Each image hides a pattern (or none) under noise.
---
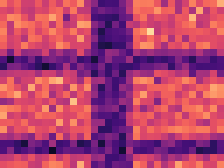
bands of rows crossing bands of columns
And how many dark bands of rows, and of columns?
2 and 1
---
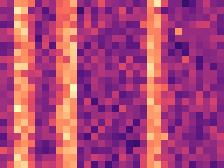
bands of columns
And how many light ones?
3
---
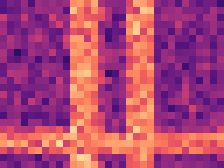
bands of rows crossing bands of columns
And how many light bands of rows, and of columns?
1 and 2
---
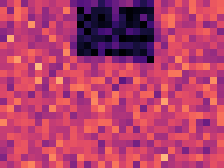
one block
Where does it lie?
top middle
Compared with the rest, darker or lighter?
darker
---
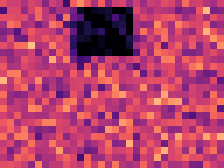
one block
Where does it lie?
top middle
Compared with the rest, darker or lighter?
darker
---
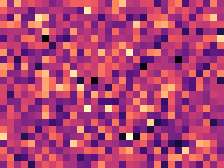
only noise
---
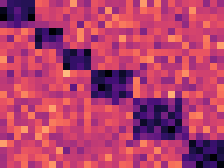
blocks along the diagonal
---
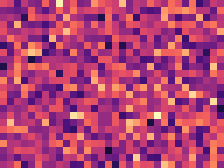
only noise
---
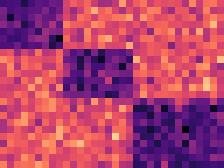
blocks along the diagonal
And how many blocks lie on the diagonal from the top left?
3
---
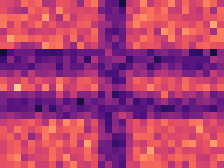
bands of rows crossing bands of columns
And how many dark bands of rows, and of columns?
2 and 1
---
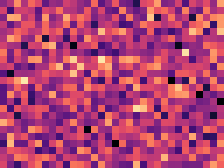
only noise
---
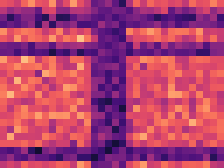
bands of rows crossing bands of columns
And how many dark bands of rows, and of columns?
3 and 1
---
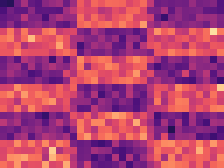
a checkerboard
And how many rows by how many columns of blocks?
6 by 3
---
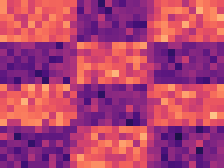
a checkerboard
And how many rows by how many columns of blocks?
4 by 3
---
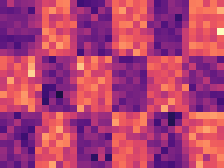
a checkerboard
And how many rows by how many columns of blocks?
3 by 6
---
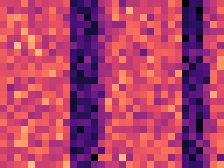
bands of columns
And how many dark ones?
2
